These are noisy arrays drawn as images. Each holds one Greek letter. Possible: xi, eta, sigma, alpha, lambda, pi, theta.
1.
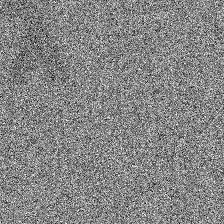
lambda
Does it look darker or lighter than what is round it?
darker
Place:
top left
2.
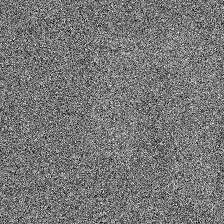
eta
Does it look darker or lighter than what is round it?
lighter
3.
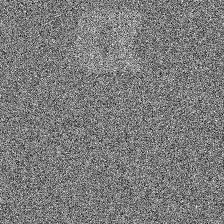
alpha
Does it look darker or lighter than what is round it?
lighter
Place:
top middle
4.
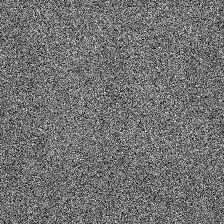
pi
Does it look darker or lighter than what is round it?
lighter
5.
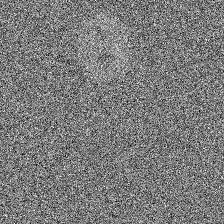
theta
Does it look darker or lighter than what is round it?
lighter
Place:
top middle
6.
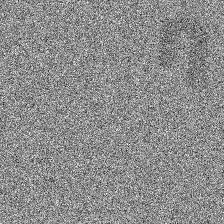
eta
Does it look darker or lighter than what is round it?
darker
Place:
top right
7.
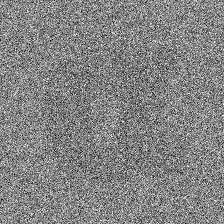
alpha
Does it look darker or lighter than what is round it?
darker
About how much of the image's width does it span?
two thirds
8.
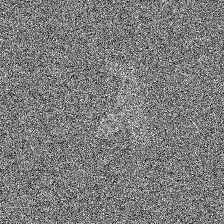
lambda
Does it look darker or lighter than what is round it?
lighter
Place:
centre
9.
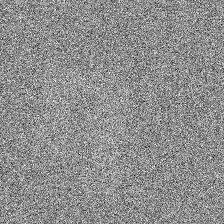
eta
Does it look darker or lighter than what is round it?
lighter
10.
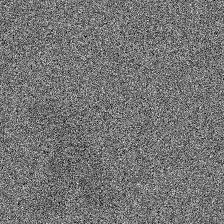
lambda
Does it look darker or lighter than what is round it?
darker
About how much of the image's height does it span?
half
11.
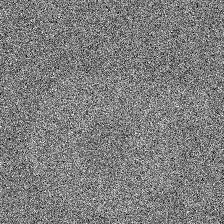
sigma
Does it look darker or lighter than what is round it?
lighter
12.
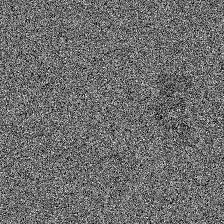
xi
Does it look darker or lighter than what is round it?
darker
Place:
middle right
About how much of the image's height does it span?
a third
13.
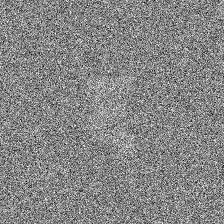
xi
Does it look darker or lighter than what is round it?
lighter
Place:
centre
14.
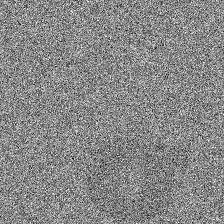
sigma
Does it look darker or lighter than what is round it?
darker
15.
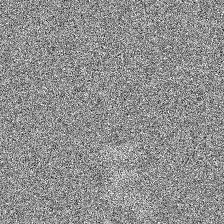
xi
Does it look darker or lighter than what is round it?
lighter
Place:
bottom middle
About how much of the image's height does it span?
a third
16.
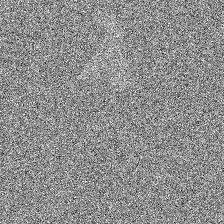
lambda
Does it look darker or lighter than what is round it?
lighter
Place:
top middle
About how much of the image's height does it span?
a third
